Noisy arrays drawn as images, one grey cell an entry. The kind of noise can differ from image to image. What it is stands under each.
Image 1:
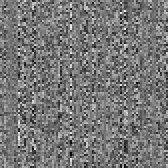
columns of uneven size
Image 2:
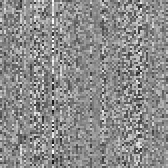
columns of uneven size
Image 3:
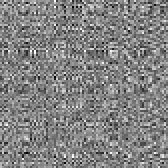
low rank plus noise
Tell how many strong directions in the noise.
two
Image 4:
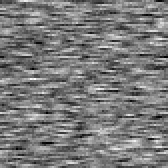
streaked along the rows
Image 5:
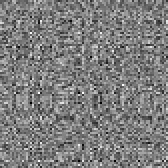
low rank plus noise
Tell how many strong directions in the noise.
three or four
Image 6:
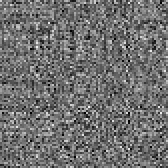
low rank plus noise
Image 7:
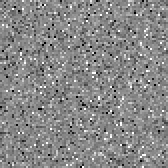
heavy tails
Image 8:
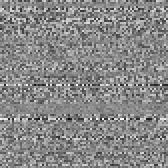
rows of uneven size
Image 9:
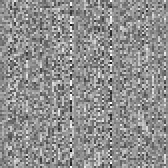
columns of uneven size
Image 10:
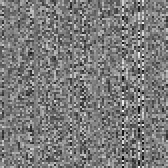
columns of uneven size
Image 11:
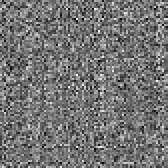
low rank plus noise
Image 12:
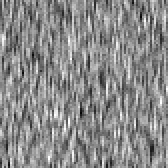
streaked along the columns
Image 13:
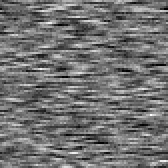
streaked along the rows
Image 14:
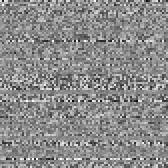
rows of uneven size
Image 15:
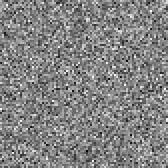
independent entries
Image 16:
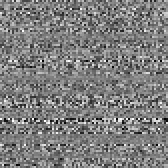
rows of uneven size
